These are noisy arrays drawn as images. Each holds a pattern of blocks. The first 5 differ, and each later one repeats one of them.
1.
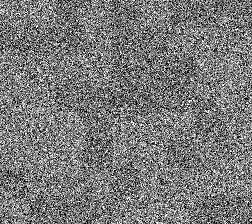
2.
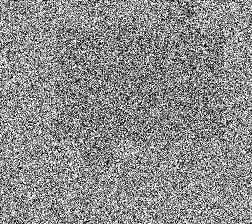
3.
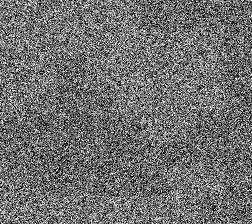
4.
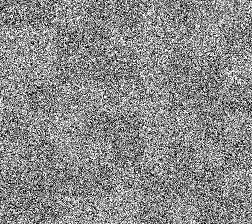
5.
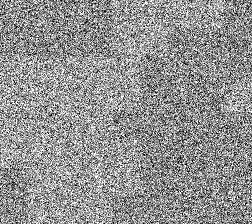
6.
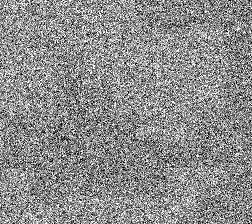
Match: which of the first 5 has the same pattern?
3
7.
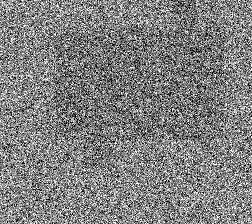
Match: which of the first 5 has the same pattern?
2
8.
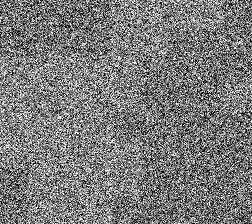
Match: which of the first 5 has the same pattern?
5
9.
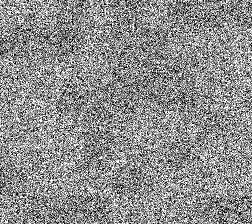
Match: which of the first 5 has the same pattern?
1
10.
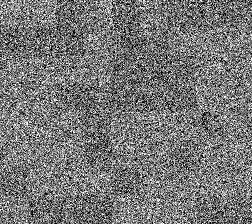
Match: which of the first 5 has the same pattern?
1
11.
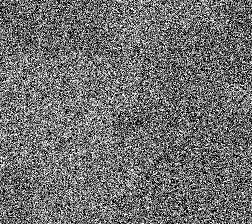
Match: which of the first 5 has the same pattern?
5
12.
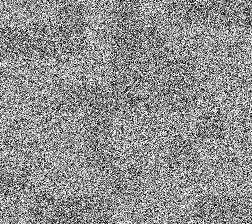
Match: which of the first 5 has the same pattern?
1
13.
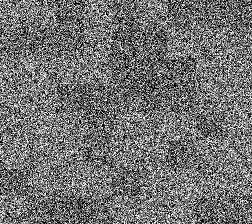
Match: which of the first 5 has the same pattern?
1
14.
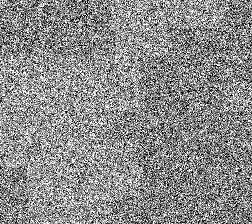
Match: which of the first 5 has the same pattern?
5
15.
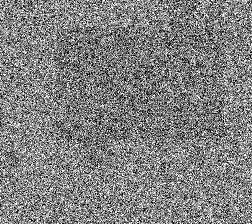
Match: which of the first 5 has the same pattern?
2
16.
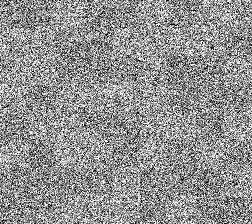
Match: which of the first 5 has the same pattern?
4
